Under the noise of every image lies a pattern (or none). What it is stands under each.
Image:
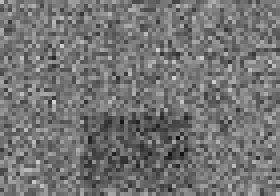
one block
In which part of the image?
bottom middle
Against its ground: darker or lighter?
darker
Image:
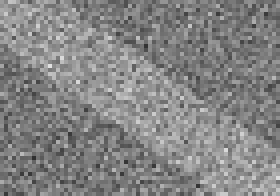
a diagonal band
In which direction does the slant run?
top left to bottom right
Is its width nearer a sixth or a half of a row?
a half
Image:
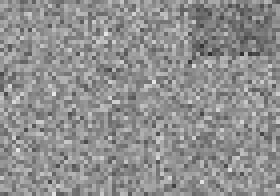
one block
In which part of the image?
top right
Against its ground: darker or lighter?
darker
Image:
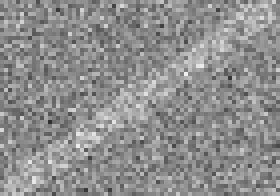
a diagonal band
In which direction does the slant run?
bottom left to top right
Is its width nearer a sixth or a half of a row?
a sixth
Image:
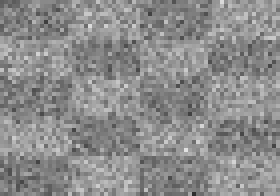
a checkerboard
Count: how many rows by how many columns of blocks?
5 by 4
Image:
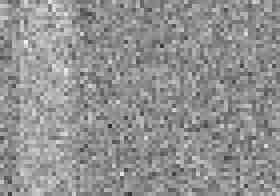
one band of columns
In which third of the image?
left
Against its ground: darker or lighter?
lighter
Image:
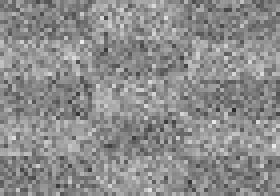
a checkerboard
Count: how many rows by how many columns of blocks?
5 by 3
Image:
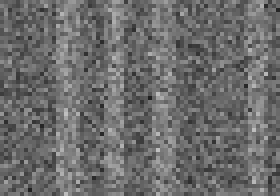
bands of columns
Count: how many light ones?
4
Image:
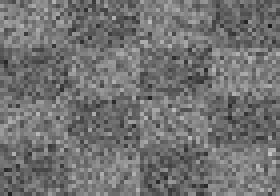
a checkerboard
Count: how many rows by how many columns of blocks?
4 by 4
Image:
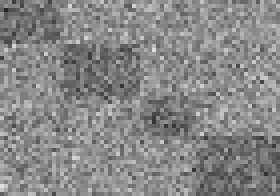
blocks along the diagonal
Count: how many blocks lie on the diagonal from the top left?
4
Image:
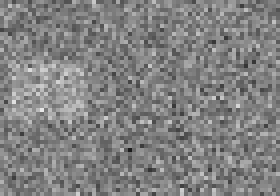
one block
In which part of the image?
middle left
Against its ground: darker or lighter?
lighter
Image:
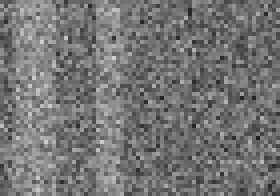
bands of columns
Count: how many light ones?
2
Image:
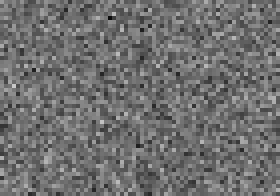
only noise
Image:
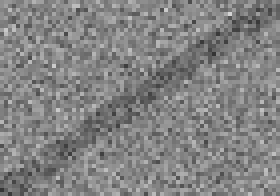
a diagonal band
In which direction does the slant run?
bottom left to top right
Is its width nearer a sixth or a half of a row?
a sixth
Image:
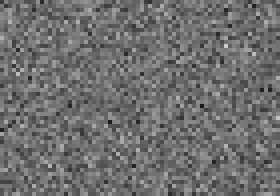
only noise
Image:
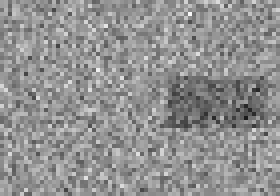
one block
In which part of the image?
middle right
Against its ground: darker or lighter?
darker
